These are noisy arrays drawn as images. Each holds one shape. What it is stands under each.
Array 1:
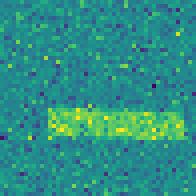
bar
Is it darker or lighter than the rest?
lighter
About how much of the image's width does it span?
two thirds
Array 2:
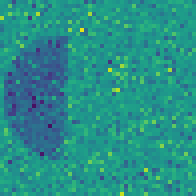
half disc
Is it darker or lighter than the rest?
darker
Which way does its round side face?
left
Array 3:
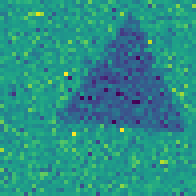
triangle
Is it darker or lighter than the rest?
darker
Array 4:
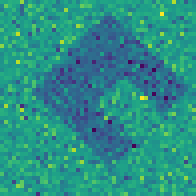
square with a notch
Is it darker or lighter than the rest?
darker
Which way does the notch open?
down and right
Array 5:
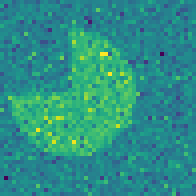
disc with a wedge cut out
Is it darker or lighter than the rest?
lighter
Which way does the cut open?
up and left
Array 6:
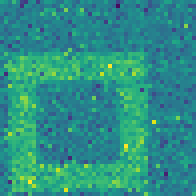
square frame
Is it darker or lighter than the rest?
lighter
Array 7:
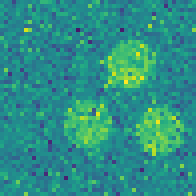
three dots
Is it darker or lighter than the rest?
lighter
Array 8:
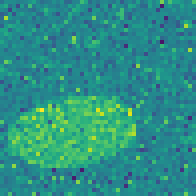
ellipse
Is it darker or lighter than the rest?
lighter
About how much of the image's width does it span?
two thirds
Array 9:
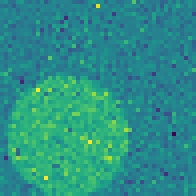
disc
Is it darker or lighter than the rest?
lighter
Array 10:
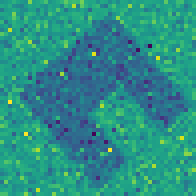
square with a notch
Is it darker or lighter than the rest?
darker
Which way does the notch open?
down and right
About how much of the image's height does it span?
nearly all
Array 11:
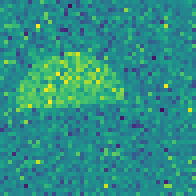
half disc
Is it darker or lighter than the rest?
lighter
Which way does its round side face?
up
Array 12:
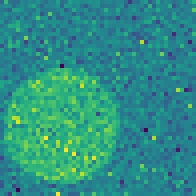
disc
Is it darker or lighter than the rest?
lighter
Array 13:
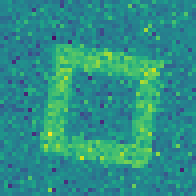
square frame
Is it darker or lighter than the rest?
lighter
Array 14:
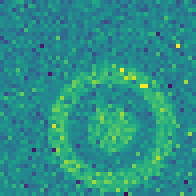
bullseye
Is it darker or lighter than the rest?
lighter
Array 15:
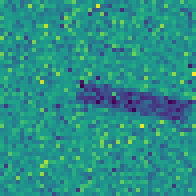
bar
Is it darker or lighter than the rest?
darker
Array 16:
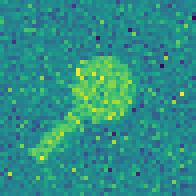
lollipop
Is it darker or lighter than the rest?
lighter
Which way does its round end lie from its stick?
up and right
